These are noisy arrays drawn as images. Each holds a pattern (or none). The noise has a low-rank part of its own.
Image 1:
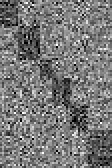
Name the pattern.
blocks along the diagonal
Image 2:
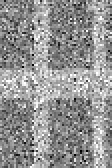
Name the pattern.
bands of rows crossing bands of columns
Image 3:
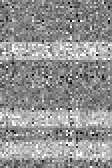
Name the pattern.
bands of rows
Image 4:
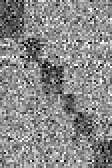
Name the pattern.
blocks along the diagonal
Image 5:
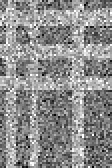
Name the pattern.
bands of rows crossing bands of columns
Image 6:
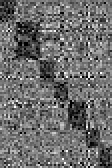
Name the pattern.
blocks along the diagonal
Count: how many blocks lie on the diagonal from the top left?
7
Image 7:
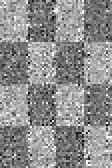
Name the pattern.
a checkerboard
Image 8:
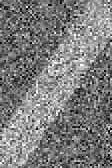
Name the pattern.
a diagonal band
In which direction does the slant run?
bottom left to top right
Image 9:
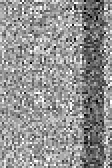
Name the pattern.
one band of columns
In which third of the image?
right
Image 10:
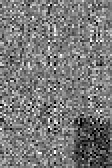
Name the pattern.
one block
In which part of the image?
bottom right
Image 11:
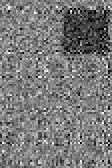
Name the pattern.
one block
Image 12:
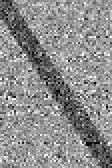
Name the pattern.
a diagonal band
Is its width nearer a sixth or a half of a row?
a sixth
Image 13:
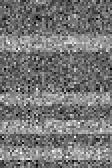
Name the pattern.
bands of rows
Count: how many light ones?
4
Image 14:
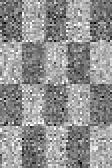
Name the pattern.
a checkerboard
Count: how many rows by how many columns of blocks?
4 by 5
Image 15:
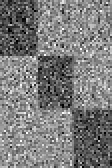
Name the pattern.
blocks along the diagonal
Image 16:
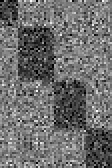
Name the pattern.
blocks along the diagonal
